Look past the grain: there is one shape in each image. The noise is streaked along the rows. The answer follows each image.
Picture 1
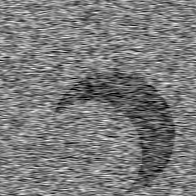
dark crescent
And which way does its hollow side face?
down and left
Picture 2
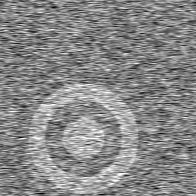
light bullseye
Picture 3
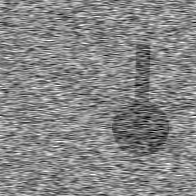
dark lollipop
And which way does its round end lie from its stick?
down
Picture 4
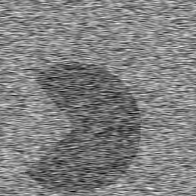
dark disc with a wedge cut out
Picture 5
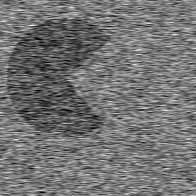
dark disc with a wedge cut out
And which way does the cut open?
right
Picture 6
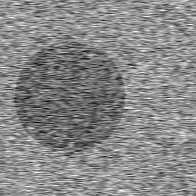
dark disc
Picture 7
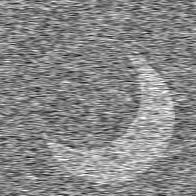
light crescent
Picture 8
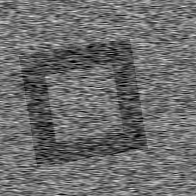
dark square frame
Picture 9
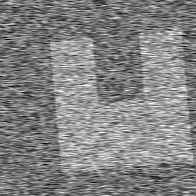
light square with a notch
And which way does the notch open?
up
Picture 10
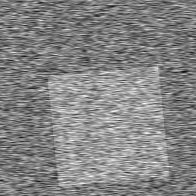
light square
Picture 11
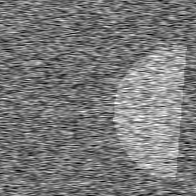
light half disc
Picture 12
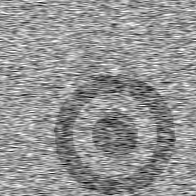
dark bullseye
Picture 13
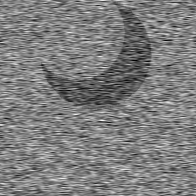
dark crescent
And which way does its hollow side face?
up and left
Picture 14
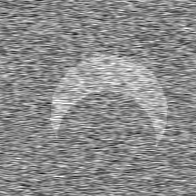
light crescent
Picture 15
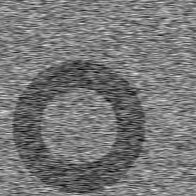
dark ring
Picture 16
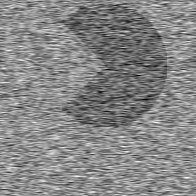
dark disc with a wedge cut out
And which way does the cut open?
left
